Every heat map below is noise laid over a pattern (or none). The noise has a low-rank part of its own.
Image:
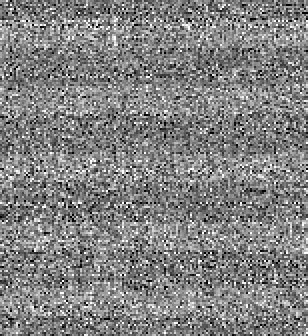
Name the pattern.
horizontal stripes
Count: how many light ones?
5
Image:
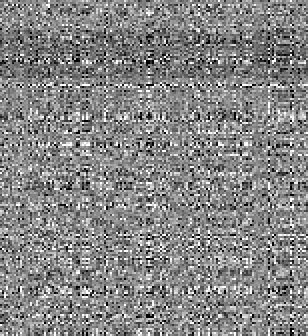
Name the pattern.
one horizontal stripe
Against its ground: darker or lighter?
darker
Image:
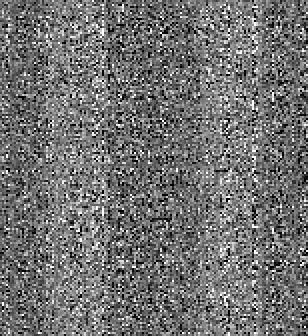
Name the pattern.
vertical stripes
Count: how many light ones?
2
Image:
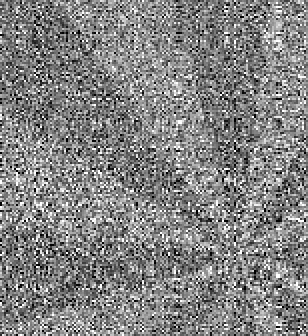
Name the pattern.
spokes from one point
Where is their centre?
bottom right
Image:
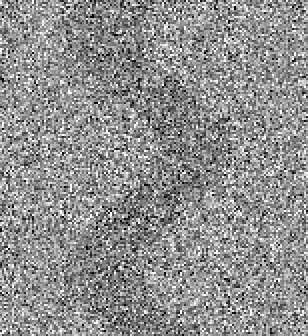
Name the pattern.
a wavy band
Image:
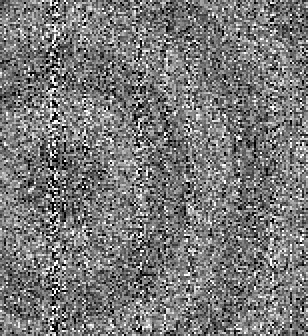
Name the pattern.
rings round one point
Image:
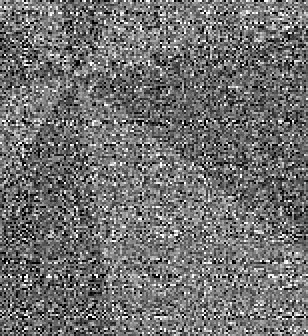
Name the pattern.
spokes from one point
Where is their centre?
top left
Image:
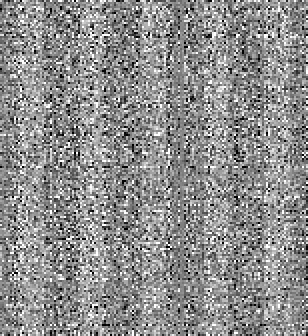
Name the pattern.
vertical stripes
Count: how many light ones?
5
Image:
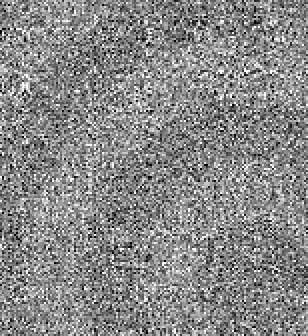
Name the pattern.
rings round one point
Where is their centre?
bottom right
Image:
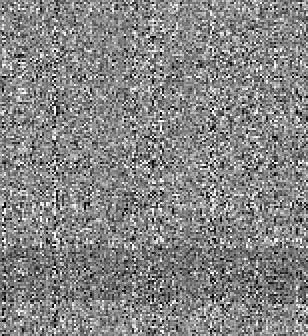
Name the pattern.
one horizontal stripe
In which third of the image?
bottom
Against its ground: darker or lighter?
darker
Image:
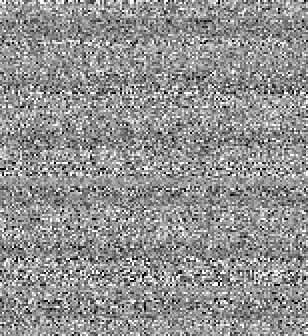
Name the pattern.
horizontal stripes
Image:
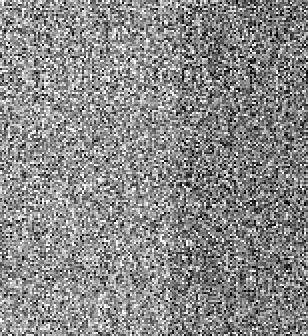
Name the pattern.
a sharp edge
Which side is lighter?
left
